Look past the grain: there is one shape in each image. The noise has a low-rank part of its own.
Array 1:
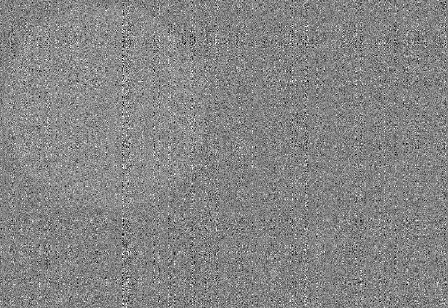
disc
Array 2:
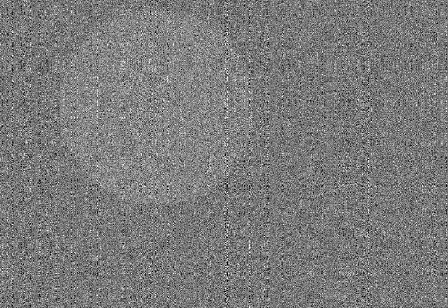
disc
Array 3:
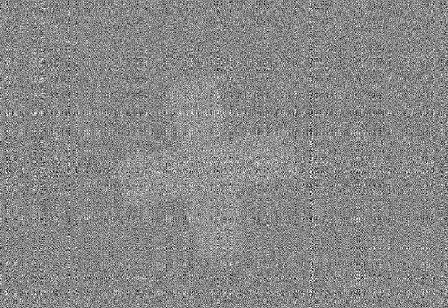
cross
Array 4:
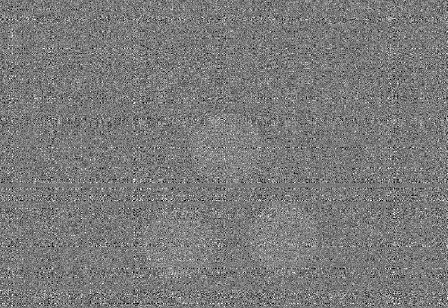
three dots
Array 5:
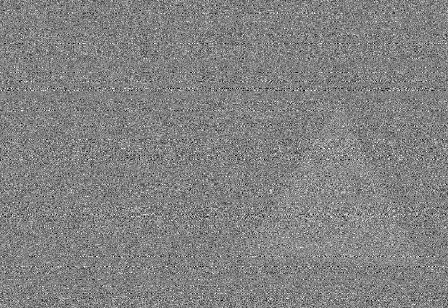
triangle
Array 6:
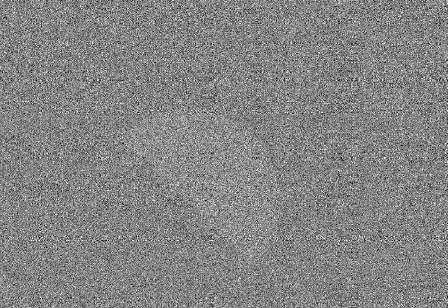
half disc
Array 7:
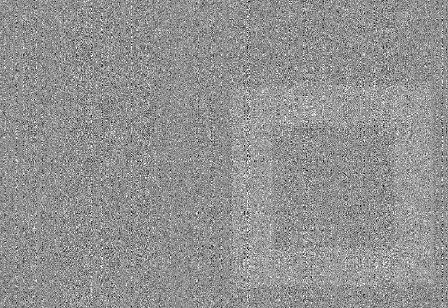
square frame
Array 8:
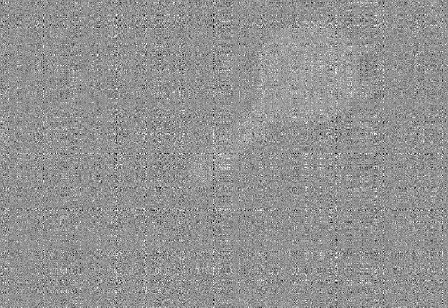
lollipop
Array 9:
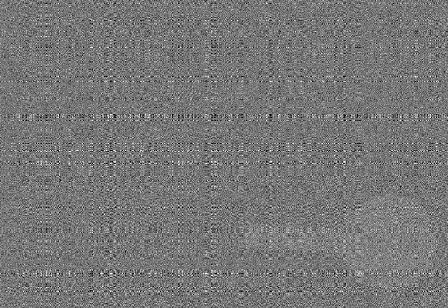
lollipop
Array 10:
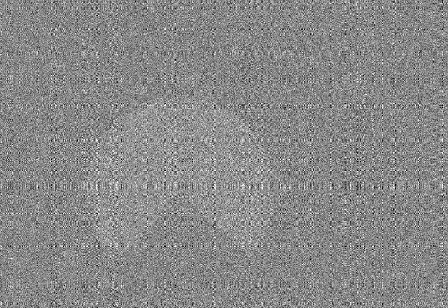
disc with a wedge cut out
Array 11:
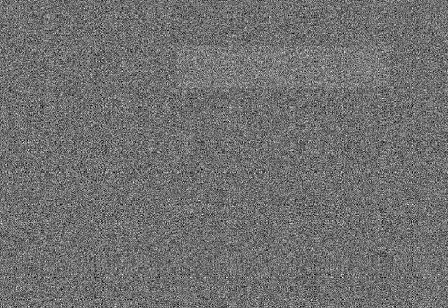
bar
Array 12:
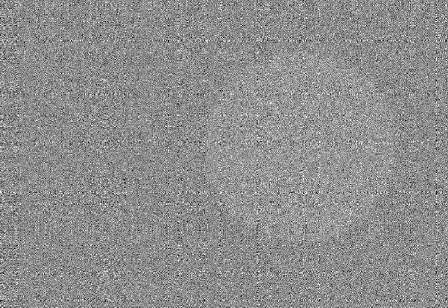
disc
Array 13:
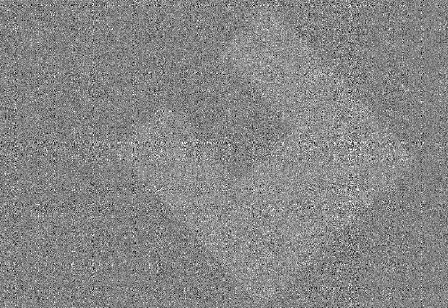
square with a notch
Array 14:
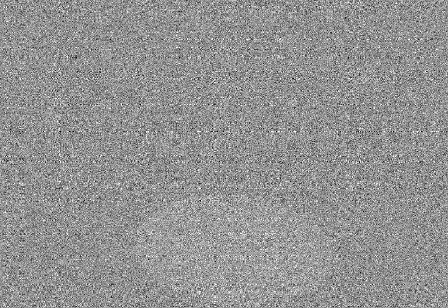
ellipse
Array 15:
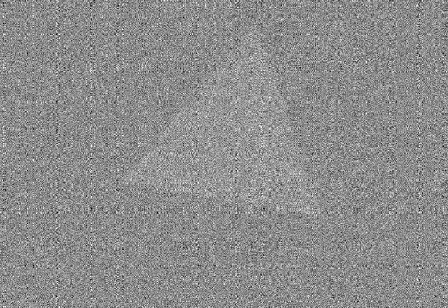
triangle
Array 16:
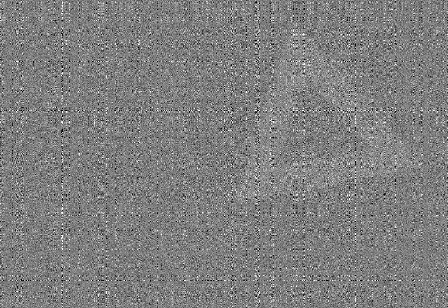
triangle frame
